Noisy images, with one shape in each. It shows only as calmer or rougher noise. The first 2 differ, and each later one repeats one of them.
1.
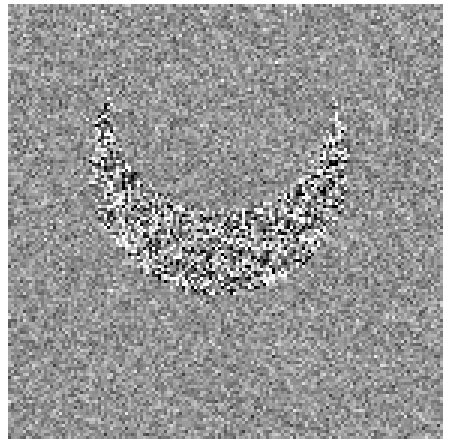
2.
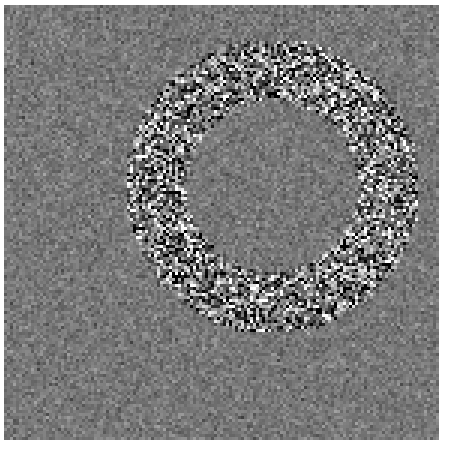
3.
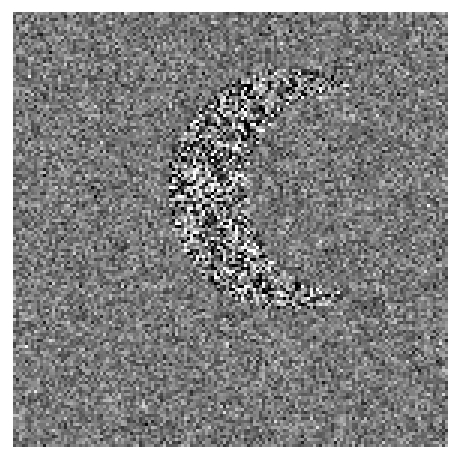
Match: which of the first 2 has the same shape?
1
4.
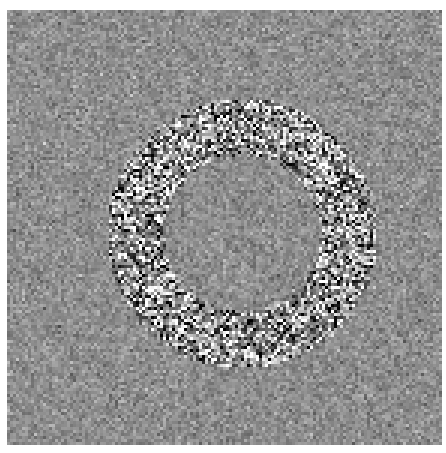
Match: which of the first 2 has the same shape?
2
